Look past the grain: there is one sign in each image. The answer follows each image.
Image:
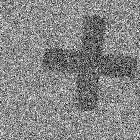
plus sign
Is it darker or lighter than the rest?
darker
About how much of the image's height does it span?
two thirds
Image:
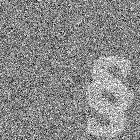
section sign
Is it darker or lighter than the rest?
lighter
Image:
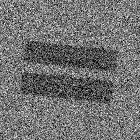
equals sign
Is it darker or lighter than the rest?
darker
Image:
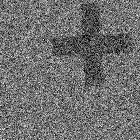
plus sign
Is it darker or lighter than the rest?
darker
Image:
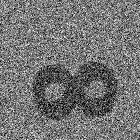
infinity sign
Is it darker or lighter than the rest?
darker
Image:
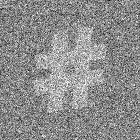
hash sign
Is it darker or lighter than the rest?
lighter
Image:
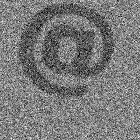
at sign
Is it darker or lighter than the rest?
darker
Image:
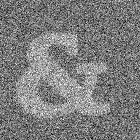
ampersand
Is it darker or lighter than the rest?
lighter
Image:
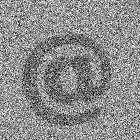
at sign
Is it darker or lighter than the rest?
darker
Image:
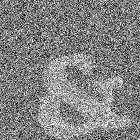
ampersand
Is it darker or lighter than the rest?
lighter
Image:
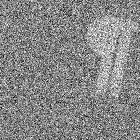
pilcrow
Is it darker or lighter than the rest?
lighter
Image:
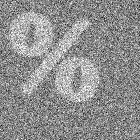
percent sign
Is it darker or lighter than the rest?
lighter
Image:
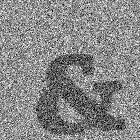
ampersand
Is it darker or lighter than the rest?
darker
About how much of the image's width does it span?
two thirds
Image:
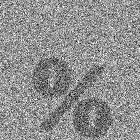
percent sign
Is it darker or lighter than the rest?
darker
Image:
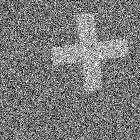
plus sign
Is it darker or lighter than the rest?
lighter
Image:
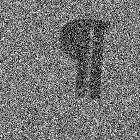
pilcrow
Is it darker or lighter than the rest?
darker
